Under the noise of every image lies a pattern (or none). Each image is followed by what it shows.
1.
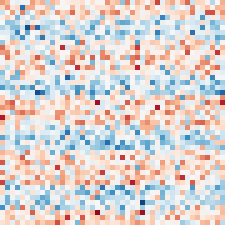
horizontal stripes
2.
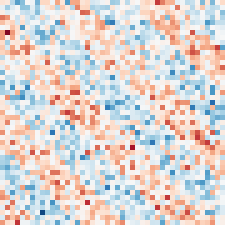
diagonal stripes
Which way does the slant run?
top left to bottom right
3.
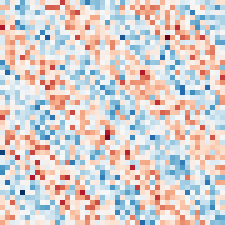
diagonal stripes
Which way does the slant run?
top left to bottom right
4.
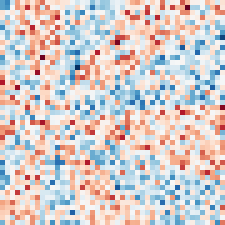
spokes from one point
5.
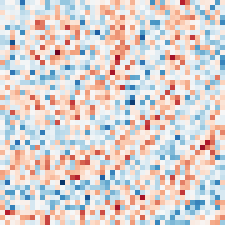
rings round one point
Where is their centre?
top left
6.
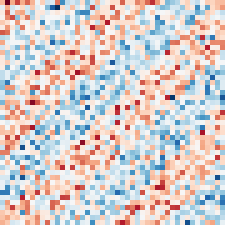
diagonal stripes
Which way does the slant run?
bottom left to top right
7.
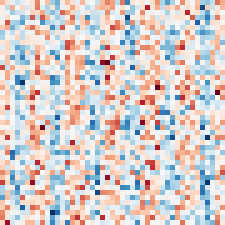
vertical stripes
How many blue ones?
6
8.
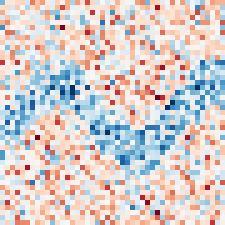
a wavy band
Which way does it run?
left to right
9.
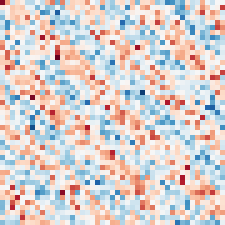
diagonal stripes
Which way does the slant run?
top left to bottom right
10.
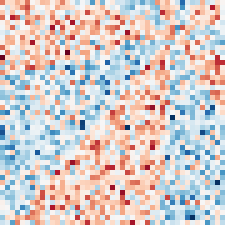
spokes from one point
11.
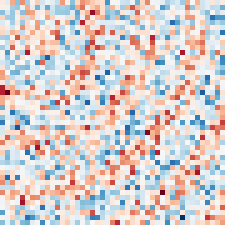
rings round one point
